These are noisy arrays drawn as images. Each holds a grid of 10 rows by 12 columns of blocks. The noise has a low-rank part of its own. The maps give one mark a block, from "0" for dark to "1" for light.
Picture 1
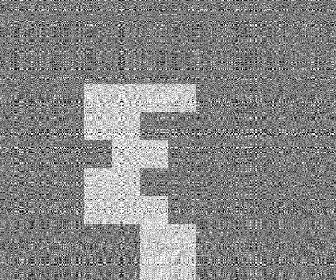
0 0 0 0 0 0 0 0 0 0 0 0
0 0 0 0 0 0 0 0 0 0 0 0
0 0 0 0 0 0 0 0 0 0 0 0
0 0 0 1 1 1 1 0 0 0 0 0
0 0 0 1 1 0 0 0 0 0 0 0
0 0 0 0 1 1 0 0 0 0 0 0
0 0 0 1 1 0 0 0 0 0 0 0
0 0 0 1 1 1 0 0 0 0 0 0
0 0 0 0 0 1 1 0 0 0 0 0
0 0 0 0 0 1 1 0 0 0 0 0
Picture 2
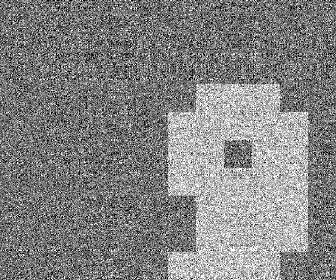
0 0 0 0 0 0 0 0 0 0 0 0
0 0 0 0 0 0 0 0 0 0 0 0
0 0 0 0 0 0 0 0 0 0 0 0
0 0 0 0 0 0 0 1 1 1 0 0
0 0 0 0 0 0 1 1 1 1 1 0
0 0 0 0 0 0 1 1 0 1 1 0
0 0 0 0 0 0 1 1 1 1 1 0
0 0 0 0 0 0 0 1 1 1 1 0
0 0 0 0 0 0 0 1 1 1 1 0
0 0 0 0 0 0 1 1 1 1 0 0
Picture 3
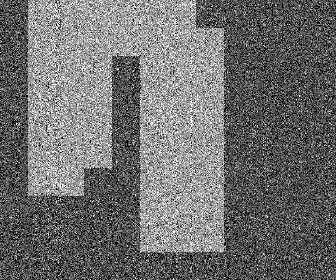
0 1 1 1 1 1 1 0 0 0 0 0
0 1 1 1 1 1 1 1 0 0 0 0
0 1 1 1 0 1 1 1 0 0 0 0
0 1 1 1 0 1 1 1 0 0 0 0
0 1 1 1 0 1 1 1 0 0 0 0
0 1 1 1 0 1 1 1 0 0 0 0
0 1 1 0 0 1 1 1 0 0 0 0
0 0 0 0 0 1 1 1 0 0 0 0
0 0 0 0 0 1 1 1 0 0 0 0
0 0 0 0 0 0 0 0 0 0 0 0
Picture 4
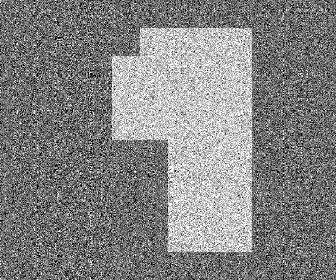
0 0 0 0 0 0 0 0 0 0 0 0
0 0 0 0 0 1 1 1 1 0 0 0
0 0 0 0 1 1 1 1 1 0 0 0
0 0 0 0 1 1 1 1 1 0 0 0
0 0 0 0 1 1 1 1 1 0 0 0
0 0 0 0 0 0 1 1 1 0 0 0
0 0 0 0 0 0 1 1 1 0 0 0
0 0 0 0 0 0 1 1 1 0 0 0
0 0 0 0 0 0 1 1 1 0 0 0
0 0 0 0 0 0 0 0 0 0 0 0
